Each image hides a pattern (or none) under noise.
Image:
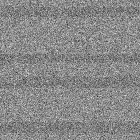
bands of rows
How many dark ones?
4
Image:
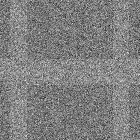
bands of rows crossing bands of columns
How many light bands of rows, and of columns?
1 and 2
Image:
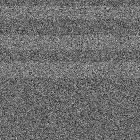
bands of rows
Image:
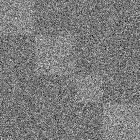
blocks along the diagonal
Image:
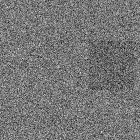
one block
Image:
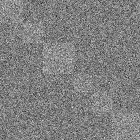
blocks along the diagonal
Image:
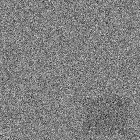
one block
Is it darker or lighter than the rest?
darker
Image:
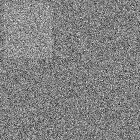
one block
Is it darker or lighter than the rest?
lighter
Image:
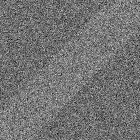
a diagonal band
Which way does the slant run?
bottom left to top right
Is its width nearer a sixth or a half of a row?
a half
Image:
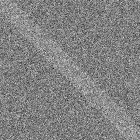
a diagonal band
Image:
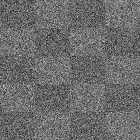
a checkerboard
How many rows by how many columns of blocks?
5 by 4
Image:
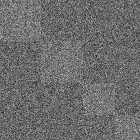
blocks along the diagonal
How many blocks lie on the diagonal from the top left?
4
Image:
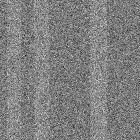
bands of columns
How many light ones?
3
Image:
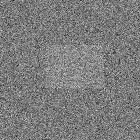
one block
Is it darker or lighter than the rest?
lighter
